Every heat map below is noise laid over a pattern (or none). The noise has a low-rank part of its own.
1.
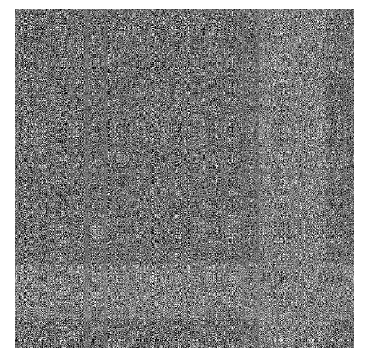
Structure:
bands of rows crossing bands of columns
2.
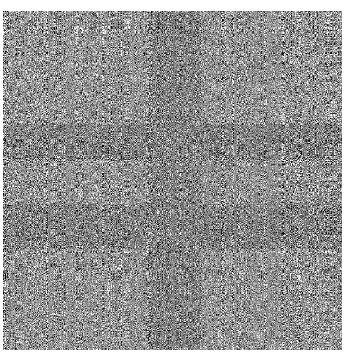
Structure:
bands of rows crossing bands of columns
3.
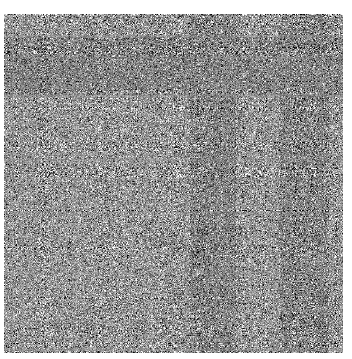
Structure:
bands of rows crossing bands of columns
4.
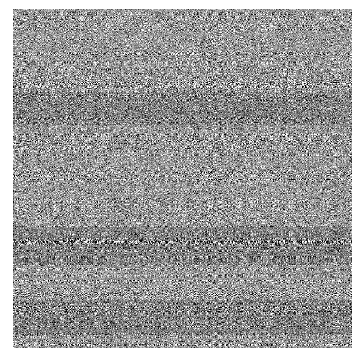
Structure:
bands of rows
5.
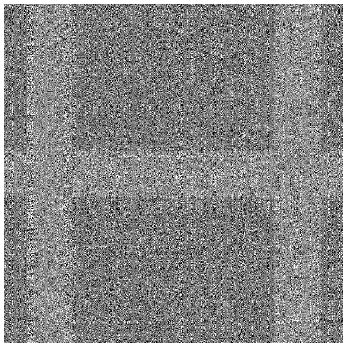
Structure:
bands of rows crossing bands of columns
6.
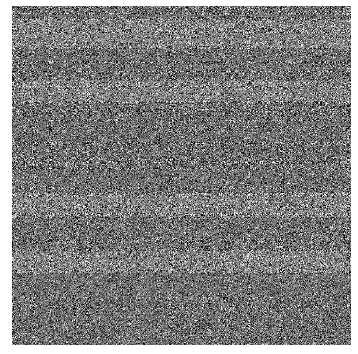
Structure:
bands of rows
